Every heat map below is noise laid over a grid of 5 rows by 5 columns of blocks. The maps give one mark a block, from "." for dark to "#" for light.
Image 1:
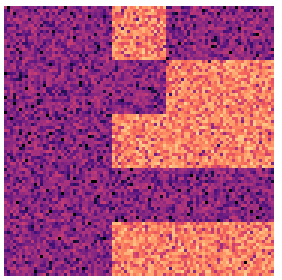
..#..
...##
..###
.....
..###
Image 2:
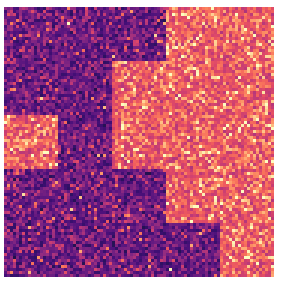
...##
..###
#.###
...##
....#
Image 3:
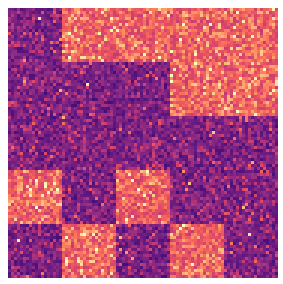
.####
...##
.....
#.#..
.#.#.
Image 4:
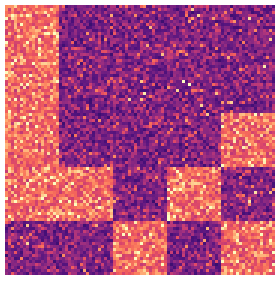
#....
#....
#...#
##.#.
..#.#
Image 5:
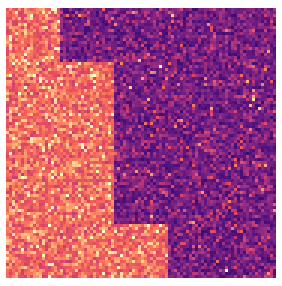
#....
##...
##...
##...
###..
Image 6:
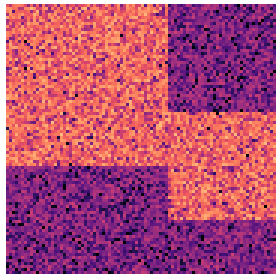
###..
###..
#####
...##
.....
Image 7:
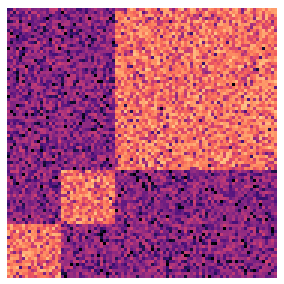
..###
..###
..###
.#...
#....
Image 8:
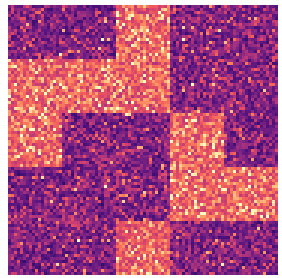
..#..
###..
#..#.
...##
..#..
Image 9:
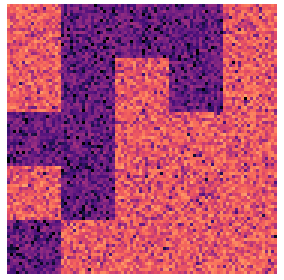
#...#
#.#.#
..###
#.###
.####
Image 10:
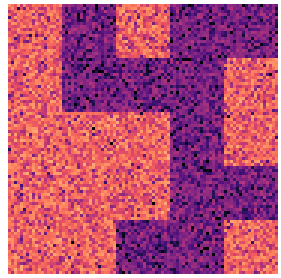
#.#..
#...#
###.#
###..
##..#
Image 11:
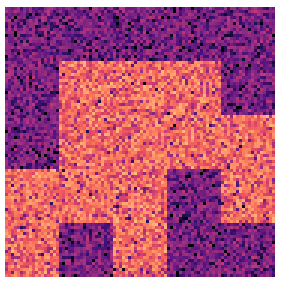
.....
.###.
.####
###.#
#.#..
